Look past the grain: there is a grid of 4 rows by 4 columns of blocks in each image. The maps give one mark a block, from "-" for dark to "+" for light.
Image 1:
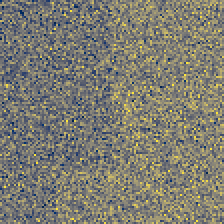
--++
--++
--++
-+++
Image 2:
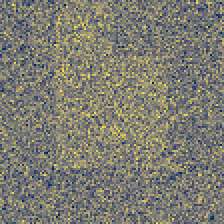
-+--
-++-
-++-
----
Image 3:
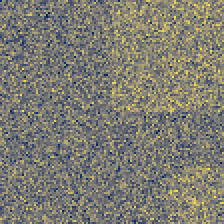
--++
--++
----
---+
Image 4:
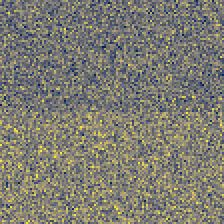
----
----
++++
++++
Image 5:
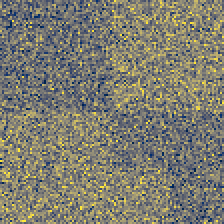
--++
--++
++--
+++-
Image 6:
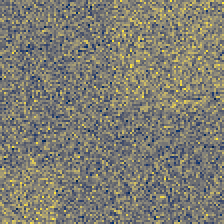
--++
--++
----
+---
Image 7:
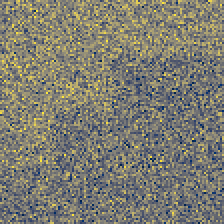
++++
++--
+---
----
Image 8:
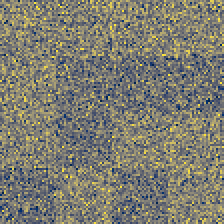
++++
+---
+-++
-+-+
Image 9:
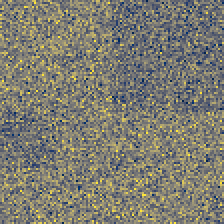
++--
++--
-+++
++++
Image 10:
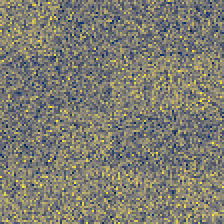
+---
--++
-+--
++++
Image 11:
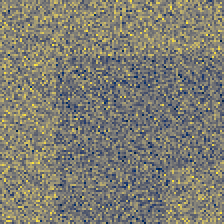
++++
+---
+---
+--+
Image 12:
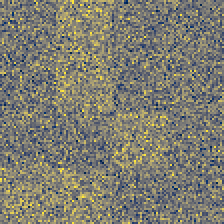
-+--
-+--
--+-
++--
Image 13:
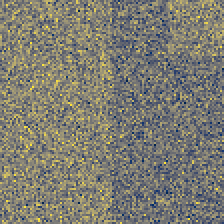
++-+
++--
++--
++--
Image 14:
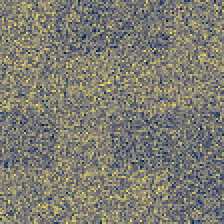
+--+
++++
-+--
+++-
